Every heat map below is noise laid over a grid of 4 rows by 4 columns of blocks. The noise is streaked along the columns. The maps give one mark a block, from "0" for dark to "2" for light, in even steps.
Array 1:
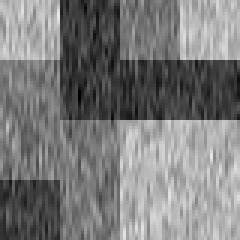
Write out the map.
2 0 1 2
1 0 0 0
1 1 2 2
0 1 2 2
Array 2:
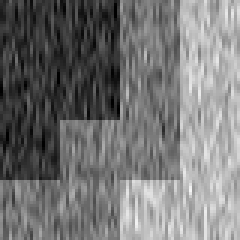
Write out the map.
0 0 1 2
0 0 1 2
0 1 1 2
1 1 2 2
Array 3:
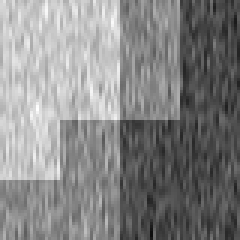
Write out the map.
2 2 1 0
2 2 1 0
2 1 0 0
1 1 0 0
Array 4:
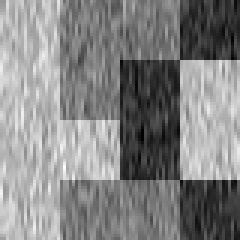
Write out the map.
2 1 1 0
2 1 0 2
2 2 0 2
2 1 1 0
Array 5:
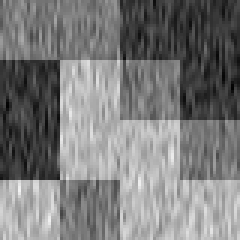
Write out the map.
1 1 0 0
0 2 1 0
0 2 2 1
2 1 2 2
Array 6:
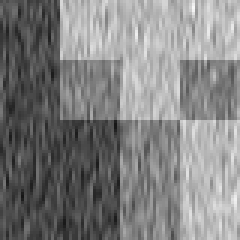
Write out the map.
0 2 2 2
0 1 2 1
0 0 1 2
0 0 1 2
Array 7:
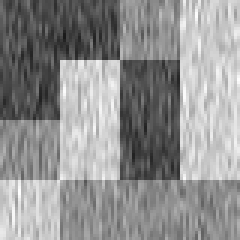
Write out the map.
0 0 1 2
0 2 0 2
1 2 0 2
2 1 1 1
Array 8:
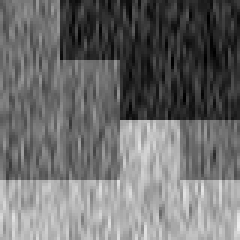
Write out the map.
1 0 0 0
1 1 0 0
1 1 2 1
2 2 2 2
